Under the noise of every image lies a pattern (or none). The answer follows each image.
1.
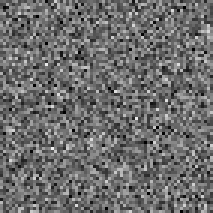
only noise
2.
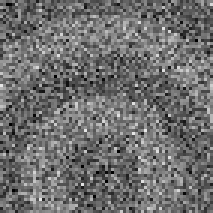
rings round one point
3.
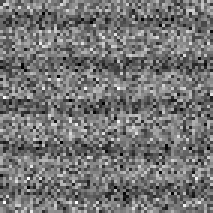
horizontal stripes
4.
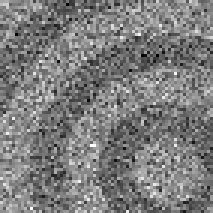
rings round one point
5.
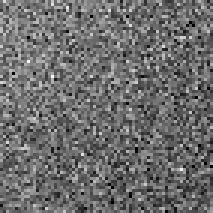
a smooth slope
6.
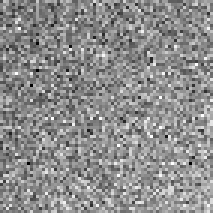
a smooth slope
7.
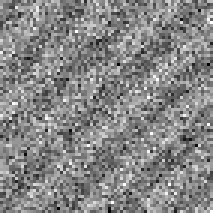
diagonal stripes
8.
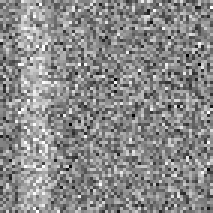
one vertical stripe
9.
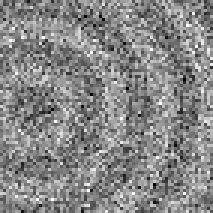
rings round one point
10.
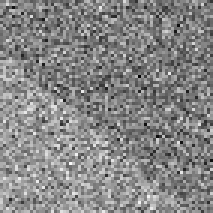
a sharp edge
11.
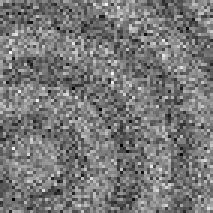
rings round one point
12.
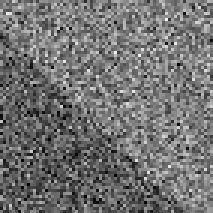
a sharp edge
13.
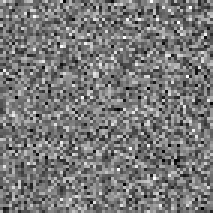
only noise
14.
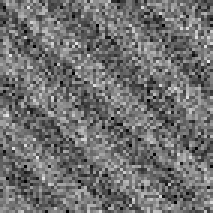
diagonal stripes
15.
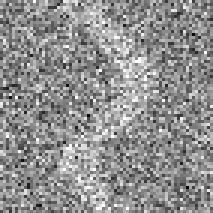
a wavy band
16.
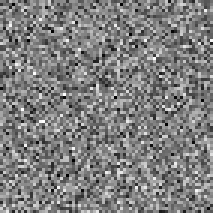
only noise
